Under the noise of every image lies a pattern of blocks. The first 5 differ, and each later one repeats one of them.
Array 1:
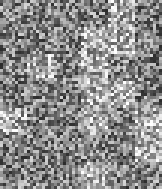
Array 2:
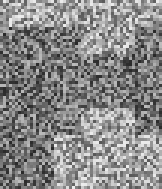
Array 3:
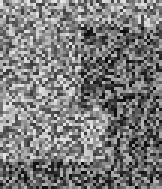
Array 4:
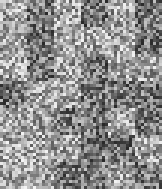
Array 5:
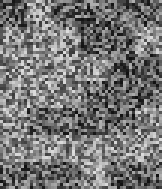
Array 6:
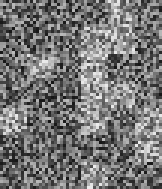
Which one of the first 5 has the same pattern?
1
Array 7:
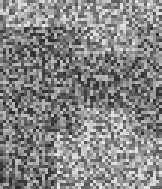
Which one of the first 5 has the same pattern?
2
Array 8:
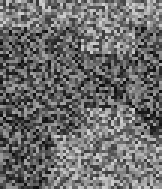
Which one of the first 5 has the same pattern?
2
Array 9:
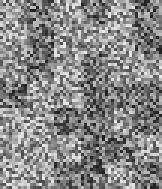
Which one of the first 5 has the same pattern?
4
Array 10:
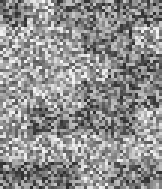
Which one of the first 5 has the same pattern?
5
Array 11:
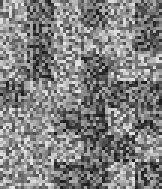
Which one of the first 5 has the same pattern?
4
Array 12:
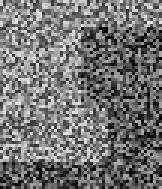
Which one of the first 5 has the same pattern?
3
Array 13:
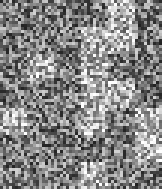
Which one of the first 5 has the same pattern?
1
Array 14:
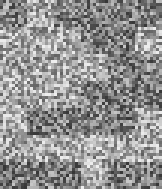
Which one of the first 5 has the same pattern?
5
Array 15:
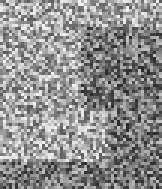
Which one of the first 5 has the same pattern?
3
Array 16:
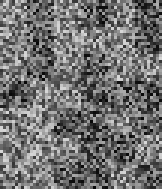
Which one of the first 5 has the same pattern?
4
